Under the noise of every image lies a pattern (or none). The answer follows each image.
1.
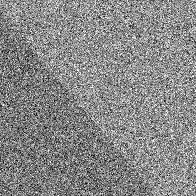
a sharp edge
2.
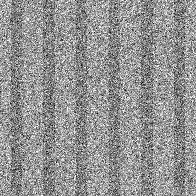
vertical stripes
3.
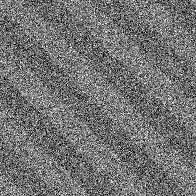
diagonal stripes
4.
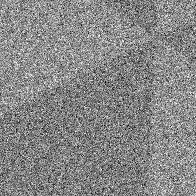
spokes from one point
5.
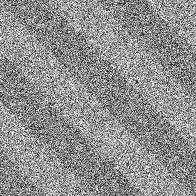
diagonal stripes
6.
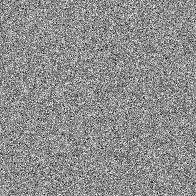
only noise
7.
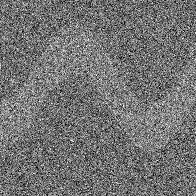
a wavy band
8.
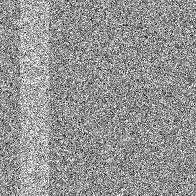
one vertical stripe
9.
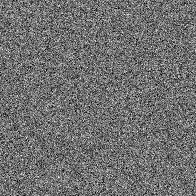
only noise
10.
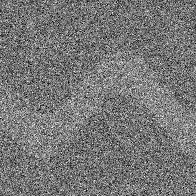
a wavy band
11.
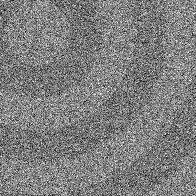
rings round one point
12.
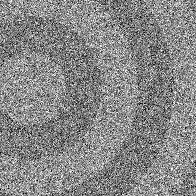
rings round one point
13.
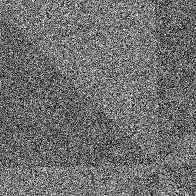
spokes from one point
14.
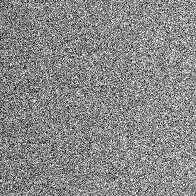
a smooth slope
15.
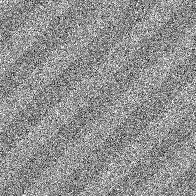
diagonal stripes
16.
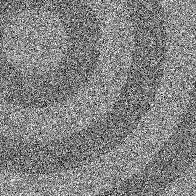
rings round one point
